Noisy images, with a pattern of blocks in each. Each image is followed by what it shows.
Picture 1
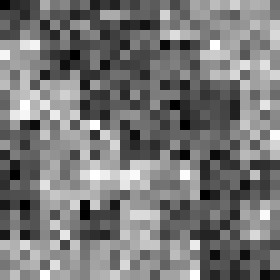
no symmetry
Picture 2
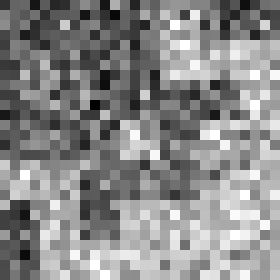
mirrored about the diagonal from the top left
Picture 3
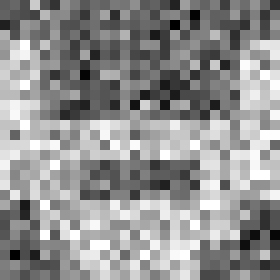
left and right mirror each other
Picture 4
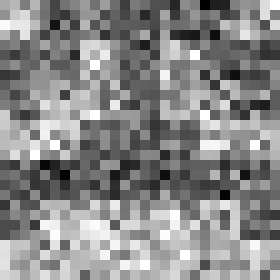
left and right mirror each other
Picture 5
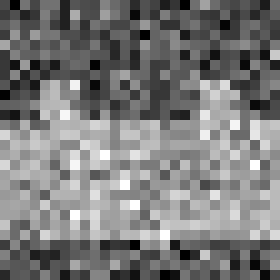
left and right mirror each other
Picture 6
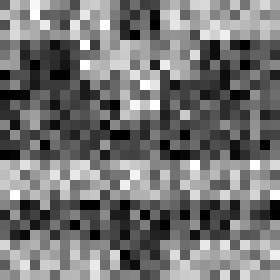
left and right mirror each other
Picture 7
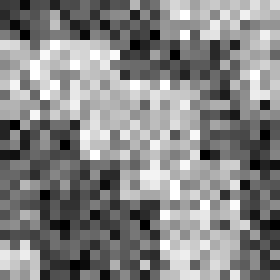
mirrored about the diagonal from the bottom left
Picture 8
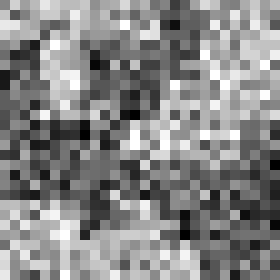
no symmetry
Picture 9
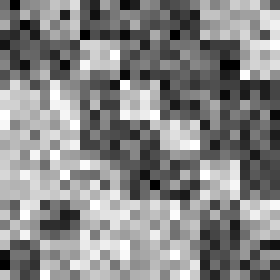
mirrored about the diagonal from the bottom left
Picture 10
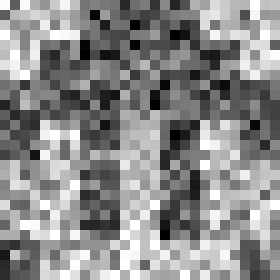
left and right mirror each other
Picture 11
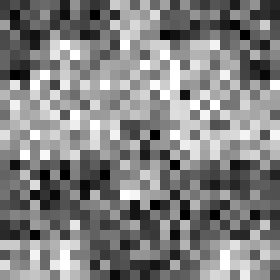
left and right mirror each other
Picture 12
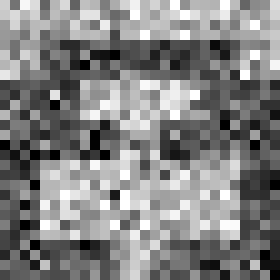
left and right mirror each other
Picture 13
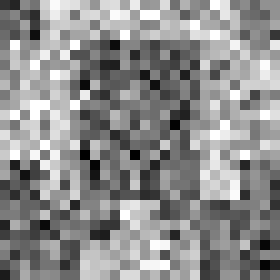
left and right mirror each other
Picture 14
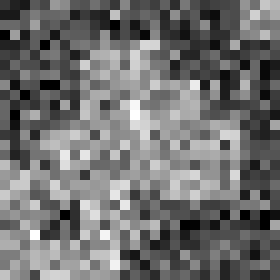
mirrored about the diagonal from the bottom left
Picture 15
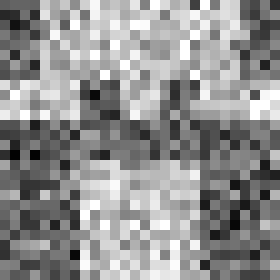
left and right mirror each other
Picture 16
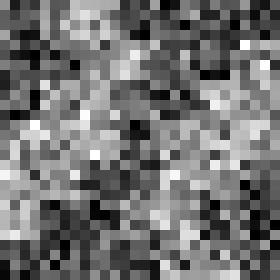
the same after a half turn
